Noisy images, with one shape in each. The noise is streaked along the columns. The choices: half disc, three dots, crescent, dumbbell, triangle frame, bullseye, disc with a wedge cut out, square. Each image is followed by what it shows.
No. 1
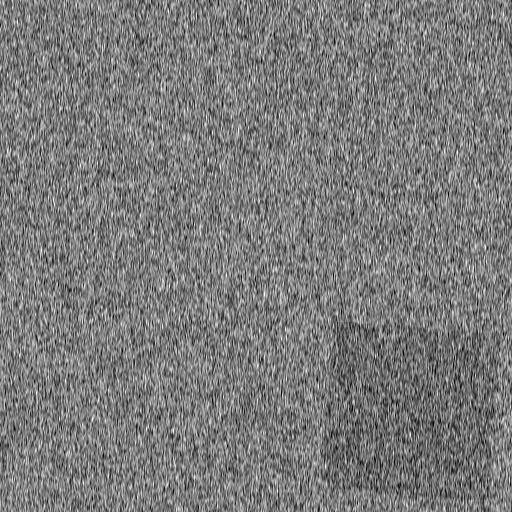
square
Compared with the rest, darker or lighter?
darker
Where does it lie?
bottom right
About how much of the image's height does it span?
a third
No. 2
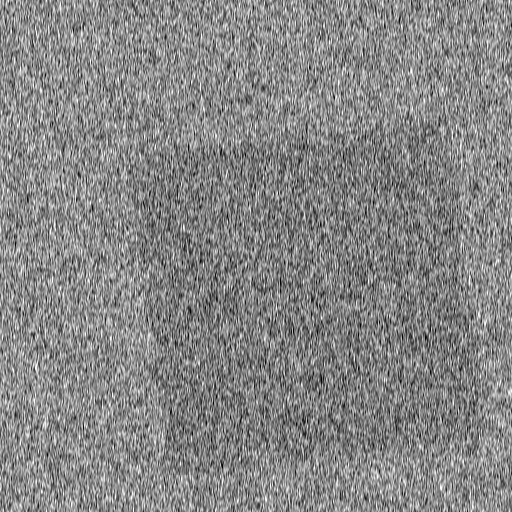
square
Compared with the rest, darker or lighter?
darker
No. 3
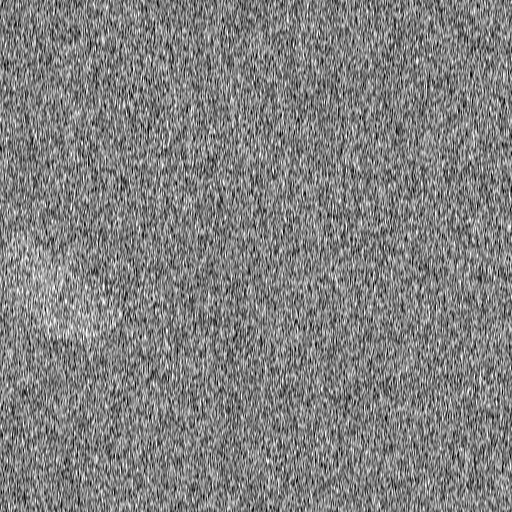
half disc
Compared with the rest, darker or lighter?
lighter
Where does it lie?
middle left
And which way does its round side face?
down and left
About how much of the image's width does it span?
a quarter
